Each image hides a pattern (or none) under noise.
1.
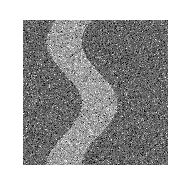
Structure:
a wavy band
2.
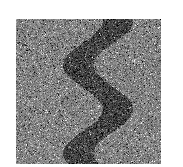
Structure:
a wavy band
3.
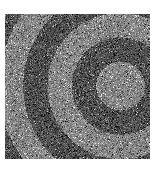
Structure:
rings round one point
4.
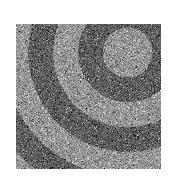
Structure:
rings round one point
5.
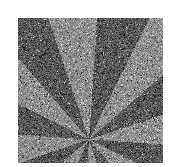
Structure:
spokes from one point
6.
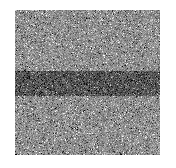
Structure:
one horizontal stripe
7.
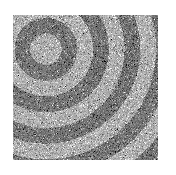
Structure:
rings round one point
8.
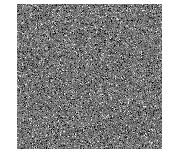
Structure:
only noise
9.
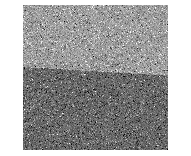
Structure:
a sharp edge
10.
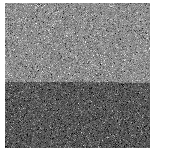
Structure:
a sharp edge
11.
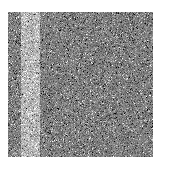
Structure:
one vertical stripe
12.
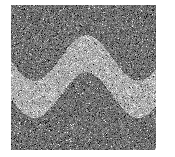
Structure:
a wavy band
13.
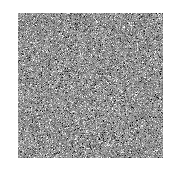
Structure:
only noise
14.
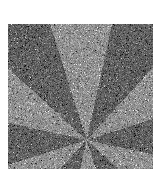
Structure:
spokes from one point
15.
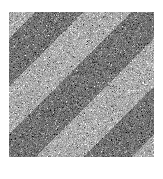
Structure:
diagonal stripes
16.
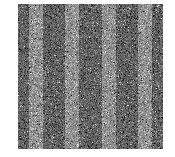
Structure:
vertical stripes
